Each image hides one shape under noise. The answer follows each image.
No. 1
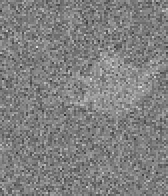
light teapot
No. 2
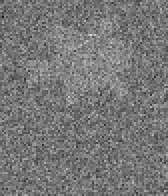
light turtle
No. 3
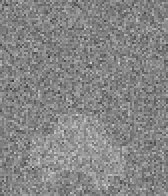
light car
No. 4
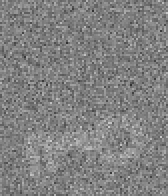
light key
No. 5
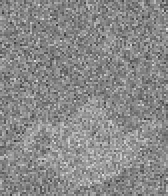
light teapot
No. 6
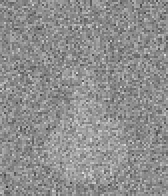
light pear
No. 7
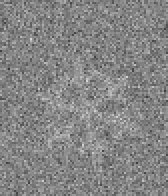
light snowflake
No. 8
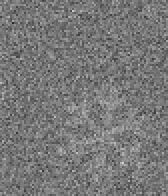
light snowflake
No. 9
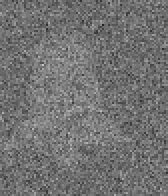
light bell
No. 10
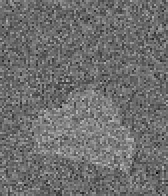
light cloud
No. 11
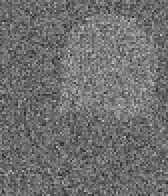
light ghost
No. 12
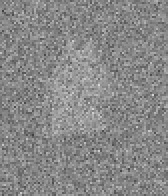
light chess knight
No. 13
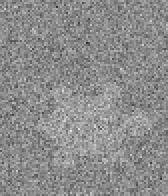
light turtle
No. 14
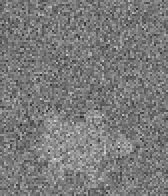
light turtle
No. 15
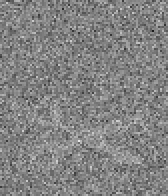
light pair of scissors
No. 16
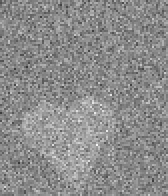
light heart
